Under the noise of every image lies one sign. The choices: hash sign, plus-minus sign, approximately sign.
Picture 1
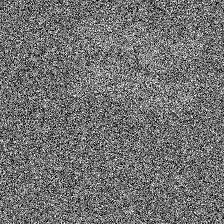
approximately sign
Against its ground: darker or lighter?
lighter
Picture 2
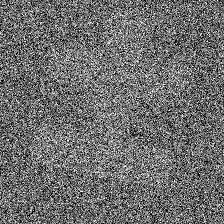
plus-minus sign
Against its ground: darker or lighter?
lighter
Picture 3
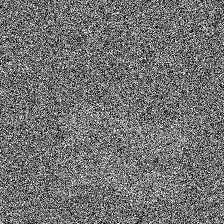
approximately sign
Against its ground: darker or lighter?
lighter
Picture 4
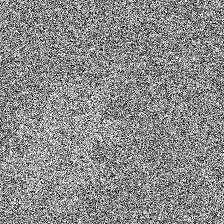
hash sign
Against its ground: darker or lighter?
lighter
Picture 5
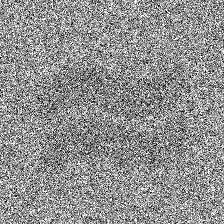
approximately sign
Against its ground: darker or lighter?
darker
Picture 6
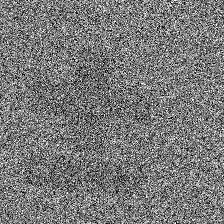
plus-minus sign
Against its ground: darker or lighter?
darker
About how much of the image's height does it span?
two thirds
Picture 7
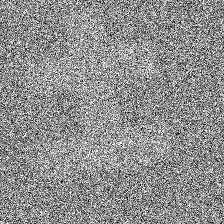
plus-minus sign
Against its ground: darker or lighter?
lighter
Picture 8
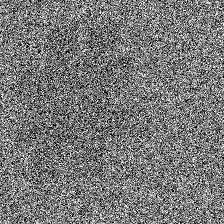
hash sign
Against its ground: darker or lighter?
darker
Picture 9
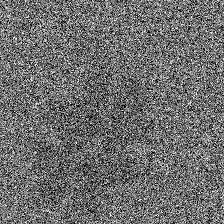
hash sign
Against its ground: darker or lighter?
darker
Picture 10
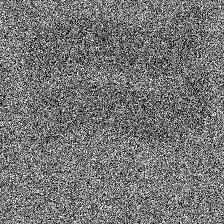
approximately sign
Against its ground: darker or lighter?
darker
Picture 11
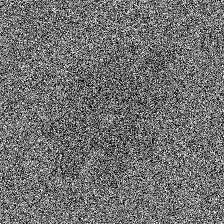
hash sign
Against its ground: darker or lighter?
darker
